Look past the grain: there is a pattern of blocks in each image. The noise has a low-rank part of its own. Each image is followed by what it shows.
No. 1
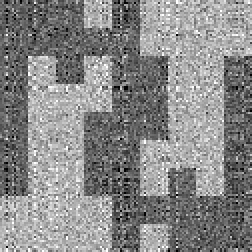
the same after a half turn
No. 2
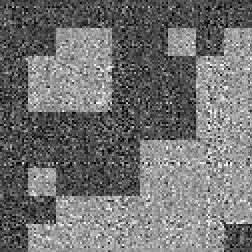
mirrored about the diagonal from the top left
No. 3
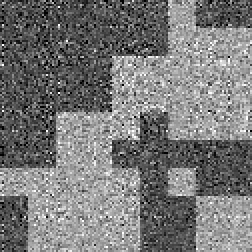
mirrored about the diagonal from the top left
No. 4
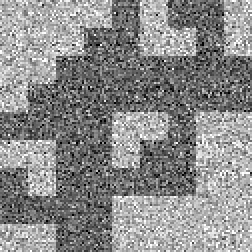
mirrored about the diagonal from the top left
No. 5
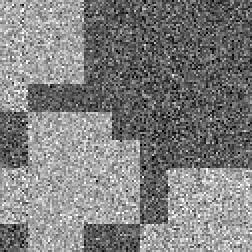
mirrored about the diagonal from the bottom left
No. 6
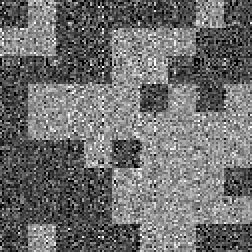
no symmetry
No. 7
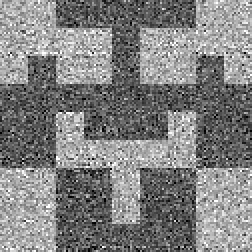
left and right mirror each other
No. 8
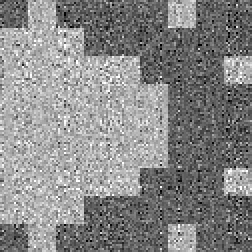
top and bottom mirror each other
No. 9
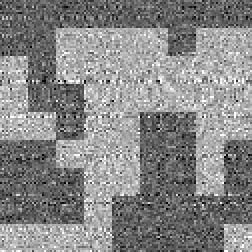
no symmetry
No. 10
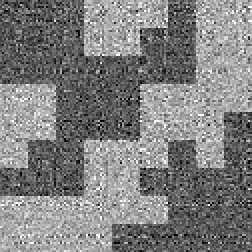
mirrored about the diagonal from the top left
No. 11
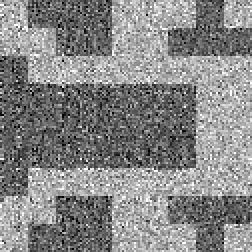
top and bottom mirror each other
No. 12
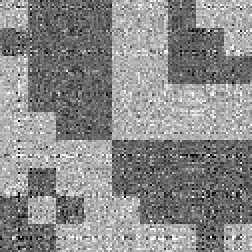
mirrored about the diagonal from the bottom left
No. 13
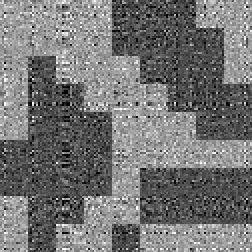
no symmetry
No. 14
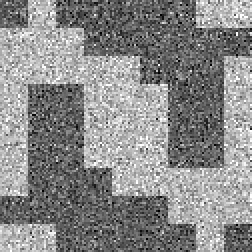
the same after a half turn
